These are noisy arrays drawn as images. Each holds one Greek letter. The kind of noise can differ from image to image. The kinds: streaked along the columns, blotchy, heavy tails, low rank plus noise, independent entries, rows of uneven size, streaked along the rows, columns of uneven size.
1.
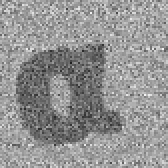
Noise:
rows of uneven size
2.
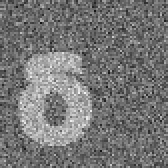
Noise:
low rank plus noise
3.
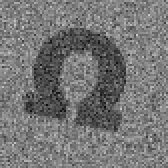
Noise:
low rank plus noise
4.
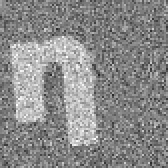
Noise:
low rank plus noise
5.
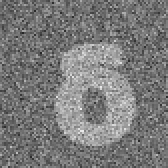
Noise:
independent entries
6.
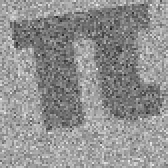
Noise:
independent entries
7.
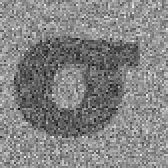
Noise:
low rank plus noise
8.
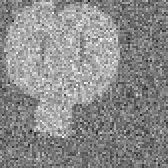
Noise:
low rank plus noise
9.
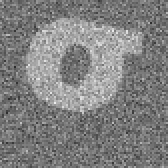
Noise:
low rank plus noise
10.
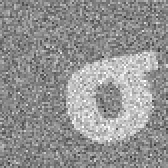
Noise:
independent entries
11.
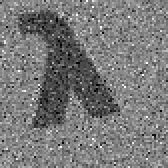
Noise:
heavy tails
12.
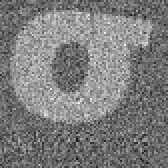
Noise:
low rank plus noise
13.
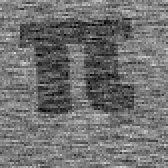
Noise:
streaked along the rows
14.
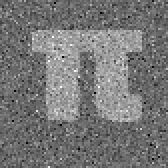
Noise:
heavy tails
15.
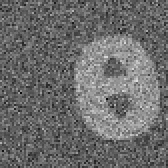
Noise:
independent entries
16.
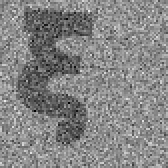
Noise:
independent entries
